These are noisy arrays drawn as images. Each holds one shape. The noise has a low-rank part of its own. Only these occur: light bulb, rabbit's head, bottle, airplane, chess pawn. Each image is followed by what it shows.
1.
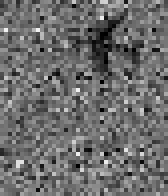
airplane
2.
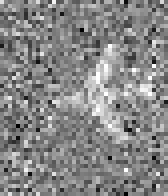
airplane
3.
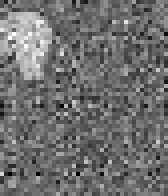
light bulb
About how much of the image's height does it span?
a third
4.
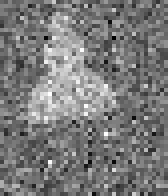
chess pawn
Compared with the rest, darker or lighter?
lighter
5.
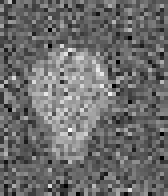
light bulb
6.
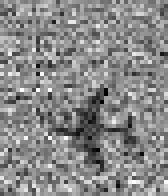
airplane
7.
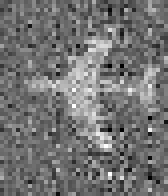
airplane
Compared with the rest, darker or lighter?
lighter
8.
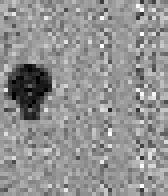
light bulb
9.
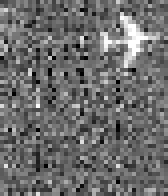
airplane
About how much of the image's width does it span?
a third
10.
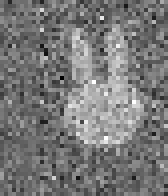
rabbit's head
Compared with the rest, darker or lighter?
lighter
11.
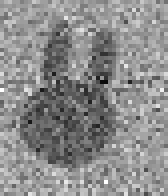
rabbit's head
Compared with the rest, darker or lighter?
darker
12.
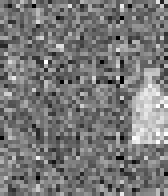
bottle
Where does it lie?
middle right
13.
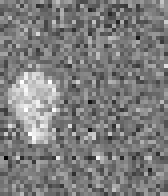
light bulb
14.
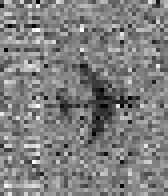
airplane
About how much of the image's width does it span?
half
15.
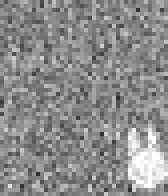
rabbit's head
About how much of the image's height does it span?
a third
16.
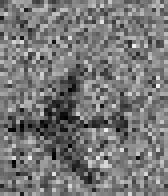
airplane
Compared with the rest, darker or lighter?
darker
